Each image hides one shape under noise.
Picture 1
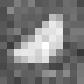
half disc
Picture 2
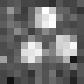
three dots
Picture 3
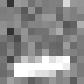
bar
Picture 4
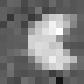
disc with a wedge cut out
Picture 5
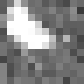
half disc
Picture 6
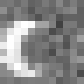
crescent
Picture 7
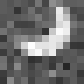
crescent
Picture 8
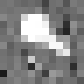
lollipop
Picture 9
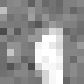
half disc
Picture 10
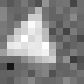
triangle
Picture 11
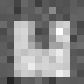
square with a notch
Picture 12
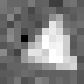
triangle
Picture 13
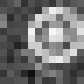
bullseye
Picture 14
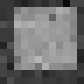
square
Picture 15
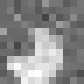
disc with a wedge cut out
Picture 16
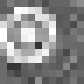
bullseye
